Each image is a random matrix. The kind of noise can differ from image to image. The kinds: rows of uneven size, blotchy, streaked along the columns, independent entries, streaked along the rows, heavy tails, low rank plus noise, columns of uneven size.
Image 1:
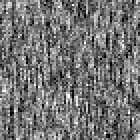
streaked along the columns
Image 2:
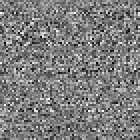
rows of uneven size
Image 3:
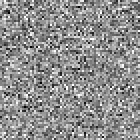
low rank plus noise
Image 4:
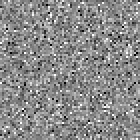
heavy tails
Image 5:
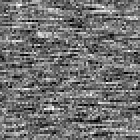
streaked along the rows
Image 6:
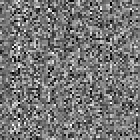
columns of uneven size
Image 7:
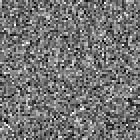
independent entries
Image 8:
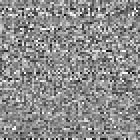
rows of uneven size
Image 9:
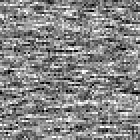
streaked along the rows
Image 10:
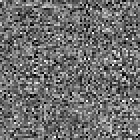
low rank plus noise
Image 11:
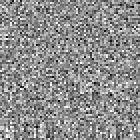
low rank plus noise
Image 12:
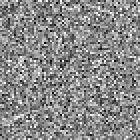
low rank plus noise
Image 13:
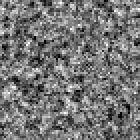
blotchy
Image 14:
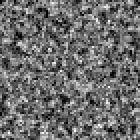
blotchy
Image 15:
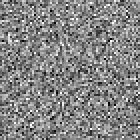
low rank plus noise
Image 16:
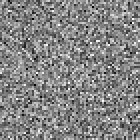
independent entries
